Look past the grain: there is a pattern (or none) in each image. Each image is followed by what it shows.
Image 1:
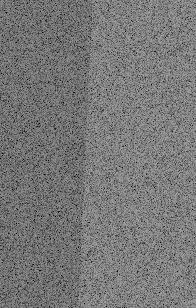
a sharp edge
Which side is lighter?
right
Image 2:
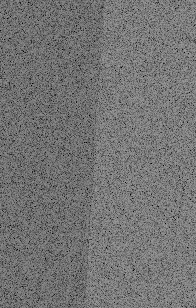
a sharp edge
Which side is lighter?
right
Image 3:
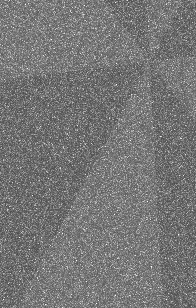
spokes from one point
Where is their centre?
top right
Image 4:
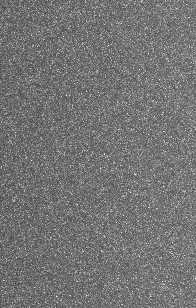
a smooth slope
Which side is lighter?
right
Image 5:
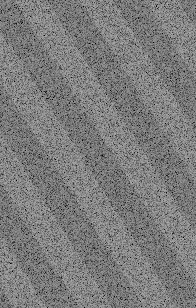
diagonal stripes
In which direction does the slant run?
top left to bottom right
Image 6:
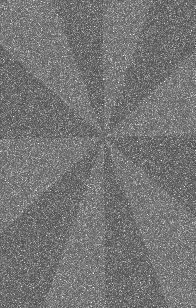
spokes from one point
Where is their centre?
centre
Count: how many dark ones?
6
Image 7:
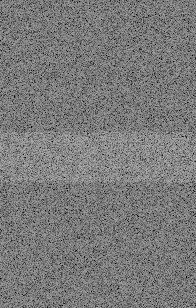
one horizontal stripe
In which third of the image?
middle
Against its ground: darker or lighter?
lighter
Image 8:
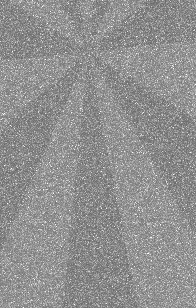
spokes from one point
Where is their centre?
top middle
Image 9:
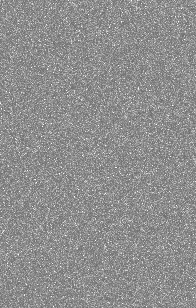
only noise
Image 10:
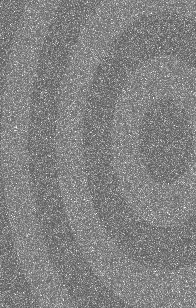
rings round one point
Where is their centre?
middle right
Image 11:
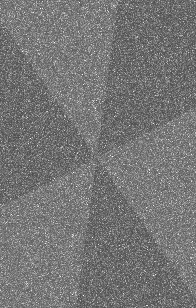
spokes from one point
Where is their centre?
centre
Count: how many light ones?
3
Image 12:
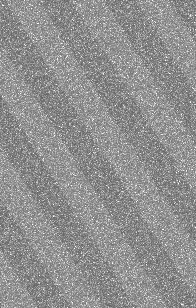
diagonal stripes
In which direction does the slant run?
top left to bottom right
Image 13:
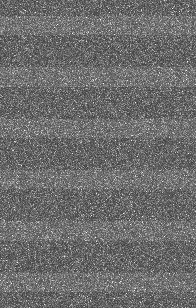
horizontal stripes
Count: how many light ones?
6
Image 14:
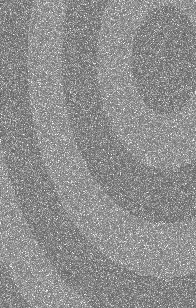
rings round one point
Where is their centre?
top right
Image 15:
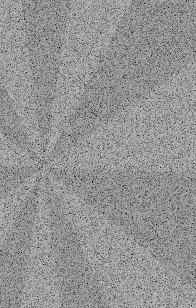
spokes from one point
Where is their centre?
middle left
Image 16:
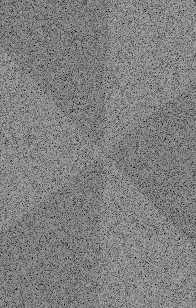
spokes from one point
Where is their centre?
centre
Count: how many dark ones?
3
